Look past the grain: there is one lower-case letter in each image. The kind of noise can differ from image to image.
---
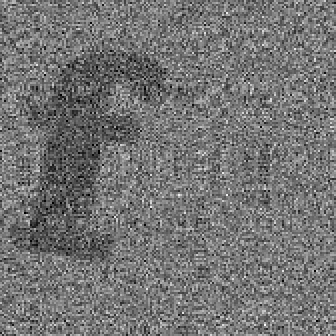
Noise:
low rank plus noise
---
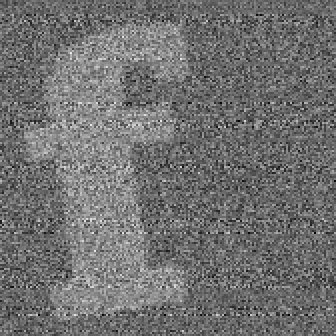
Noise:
rows of uneven size
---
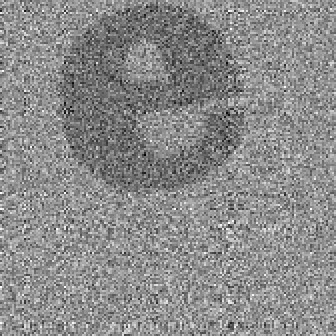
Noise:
low rank plus noise
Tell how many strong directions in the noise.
two
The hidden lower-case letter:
e
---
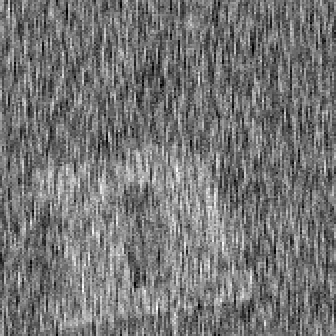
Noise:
streaked along the columns
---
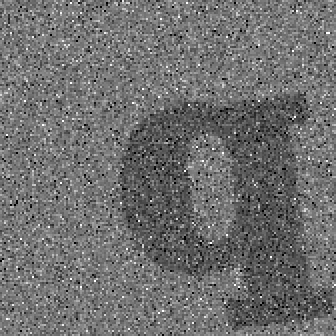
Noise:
heavy tails
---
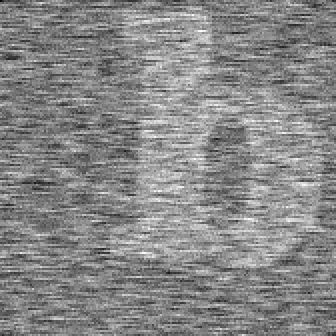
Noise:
streaked along the rows
